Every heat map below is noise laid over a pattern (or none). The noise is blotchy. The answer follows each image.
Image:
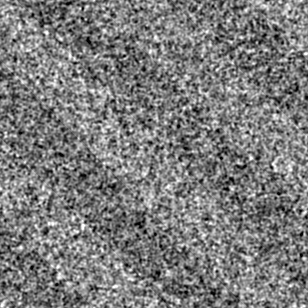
diagonal stripes
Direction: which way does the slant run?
top left to bottom right
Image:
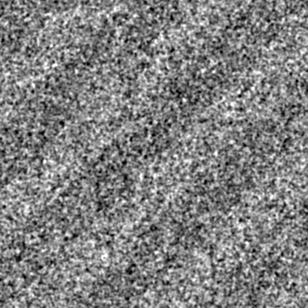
diagonal stripes
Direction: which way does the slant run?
bottom left to top right
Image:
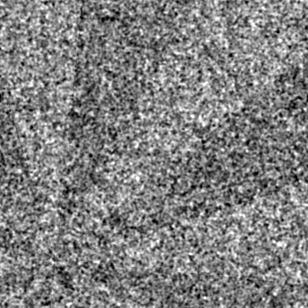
spokes from one point
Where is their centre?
bottom left
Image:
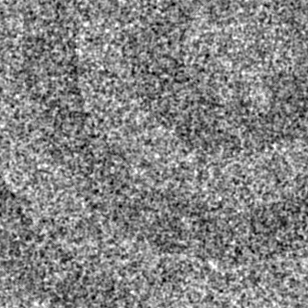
rings round one point
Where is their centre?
top right
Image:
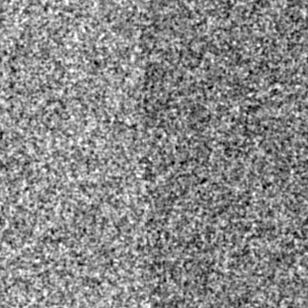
a sharp edge
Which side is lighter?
left
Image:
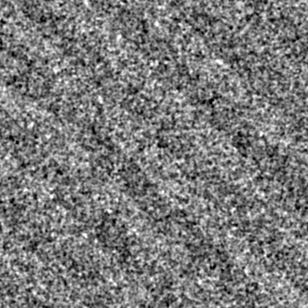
diagonal stripes
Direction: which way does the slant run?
top left to bottom right
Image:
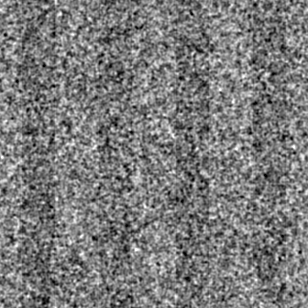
vertical stripes
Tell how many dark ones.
4
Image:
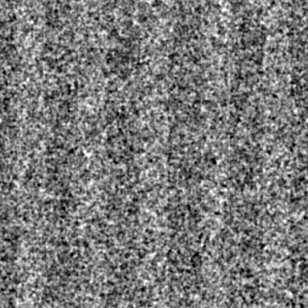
vertical stripes
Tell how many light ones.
5
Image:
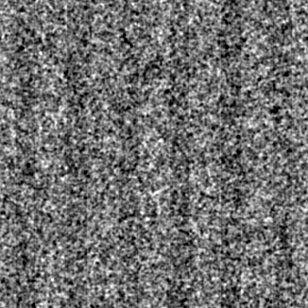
vertical stripes
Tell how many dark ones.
6
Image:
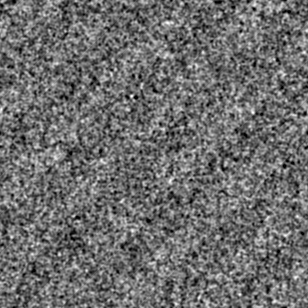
diagonal stripes
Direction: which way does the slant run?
bottom left to top right
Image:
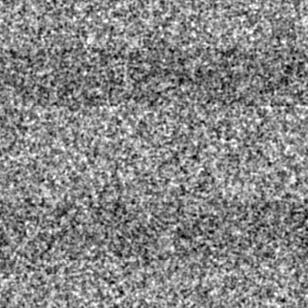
horizontal stripes
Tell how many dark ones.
2
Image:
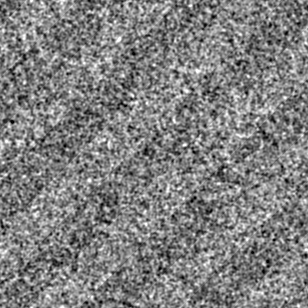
diagonal stripes
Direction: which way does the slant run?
bottom left to top right
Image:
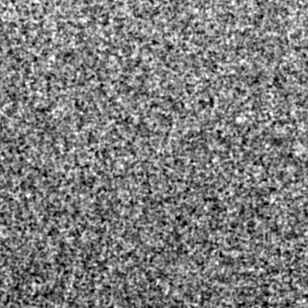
a smooth slope
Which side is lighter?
top
